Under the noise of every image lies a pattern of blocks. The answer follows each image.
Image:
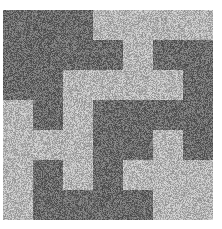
mirrored about the diagonal from the top left
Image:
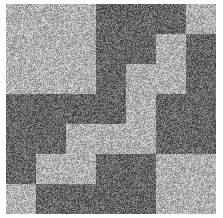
mirrored about the diagonal from the top left
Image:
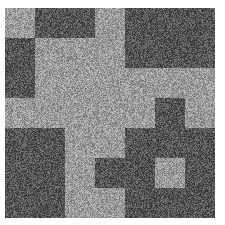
mirrored about the diagonal from the top left
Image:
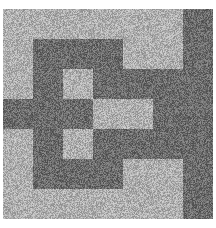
top and bottom mirror each other
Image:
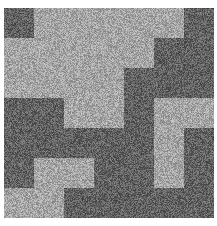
no symmetry
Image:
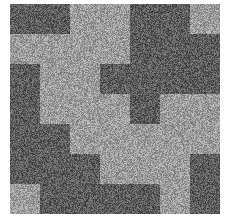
mirrored about the diagonal from the bottom left
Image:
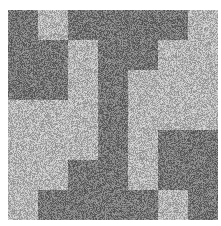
the same after a half turn
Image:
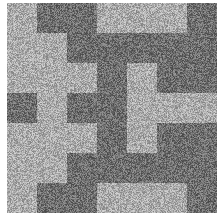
top and bottom mirror each other
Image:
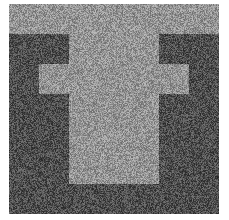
left and right mirror each other
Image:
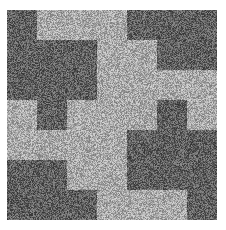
the same after a half turn
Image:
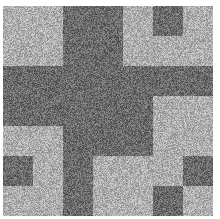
mirrored about the diagonal from the top left
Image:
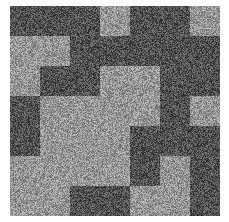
mirrored about the diagonal from the bottom left
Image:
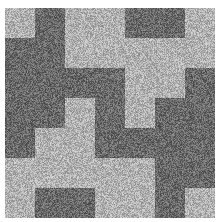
the same after a half turn
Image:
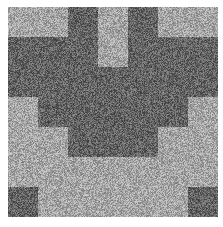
left and right mirror each other
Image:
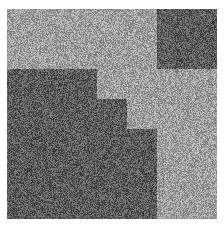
mirrored about the diagonal from the bottom left
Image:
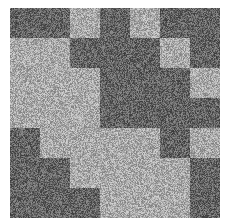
mirrored about the diagonal from the bottom left
